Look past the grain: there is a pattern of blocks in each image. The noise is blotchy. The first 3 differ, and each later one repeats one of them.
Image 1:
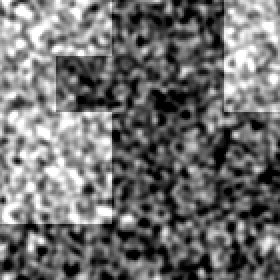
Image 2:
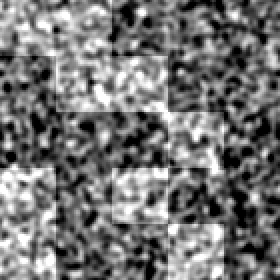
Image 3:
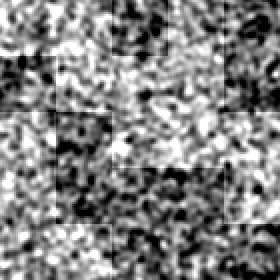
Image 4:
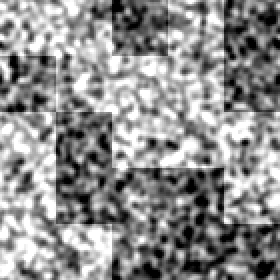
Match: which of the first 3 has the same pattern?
3
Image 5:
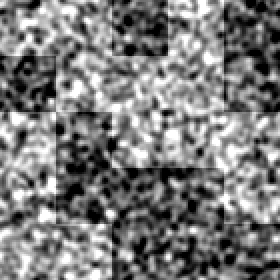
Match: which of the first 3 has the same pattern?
3
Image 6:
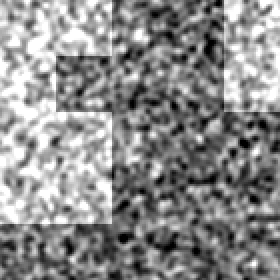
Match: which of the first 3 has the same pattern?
1
